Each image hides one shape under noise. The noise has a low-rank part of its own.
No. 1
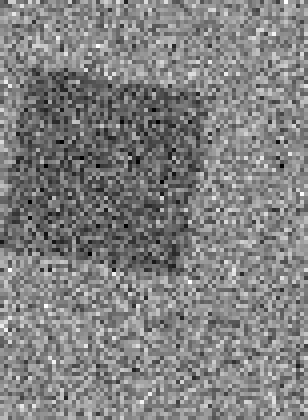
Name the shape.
square
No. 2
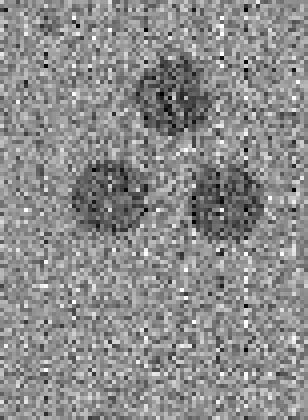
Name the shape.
three dots
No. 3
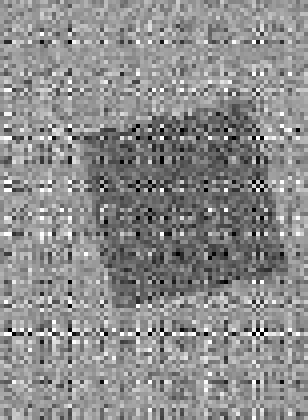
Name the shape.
square
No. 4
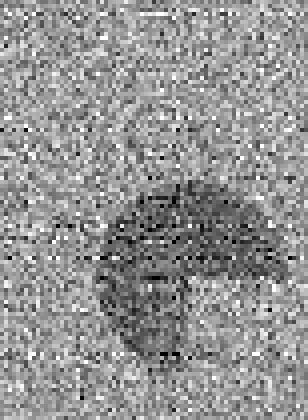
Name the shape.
disc with a wedge cut out
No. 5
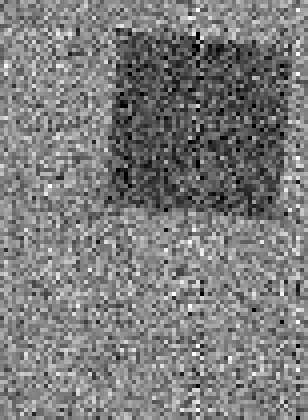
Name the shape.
square
